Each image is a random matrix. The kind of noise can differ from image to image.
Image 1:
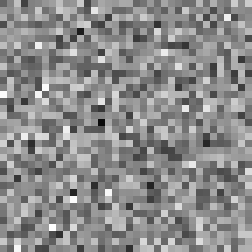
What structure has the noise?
independent entries
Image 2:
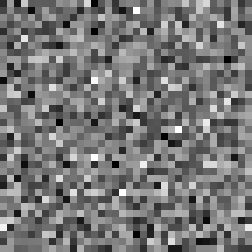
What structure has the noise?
independent entries
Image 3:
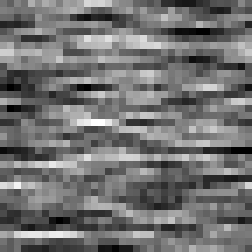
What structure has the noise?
streaked along the rows
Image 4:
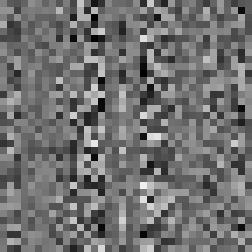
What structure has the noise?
columns of uneven size
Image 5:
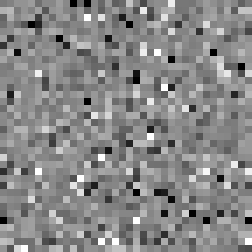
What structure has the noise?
heavy tails
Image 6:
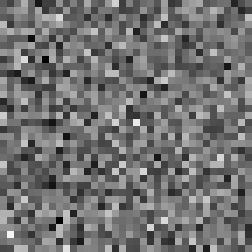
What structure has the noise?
independent entries
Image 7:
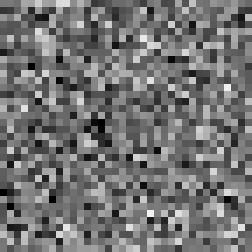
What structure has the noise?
independent entries
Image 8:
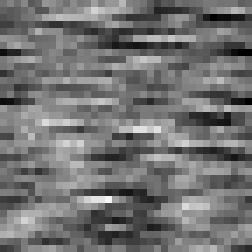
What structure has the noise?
streaked along the rows
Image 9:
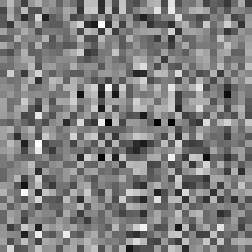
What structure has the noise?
low rank plus noise
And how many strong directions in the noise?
two
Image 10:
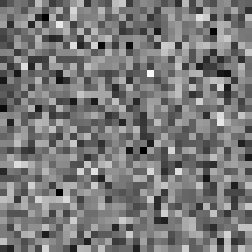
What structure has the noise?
independent entries
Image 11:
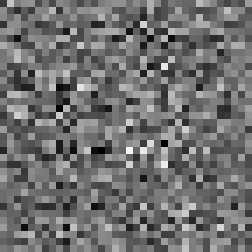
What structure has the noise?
low rank plus noise
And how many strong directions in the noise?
three or four
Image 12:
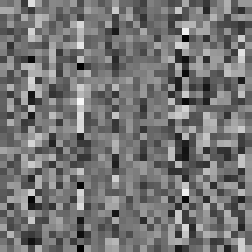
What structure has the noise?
columns of uneven size
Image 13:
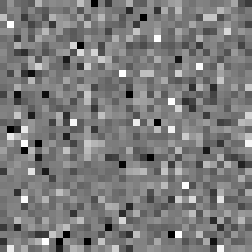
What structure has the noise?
heavy tails
